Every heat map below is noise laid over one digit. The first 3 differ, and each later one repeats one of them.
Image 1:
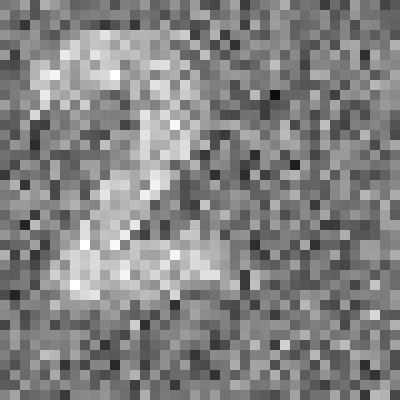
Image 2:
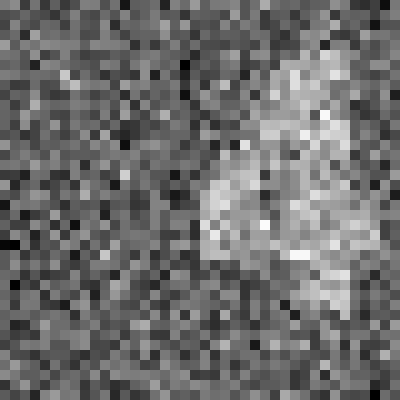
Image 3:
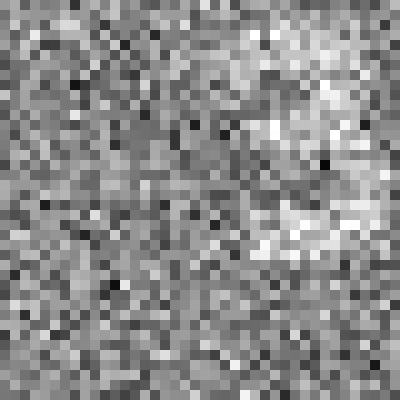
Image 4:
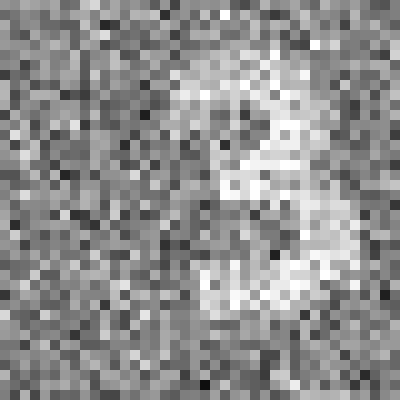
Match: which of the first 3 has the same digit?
3
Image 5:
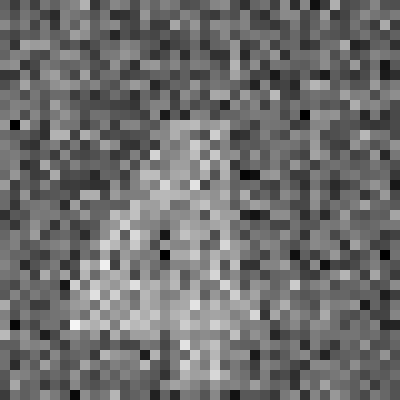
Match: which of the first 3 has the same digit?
2
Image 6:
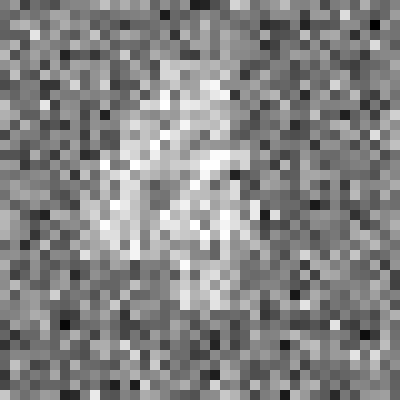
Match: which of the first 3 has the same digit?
2
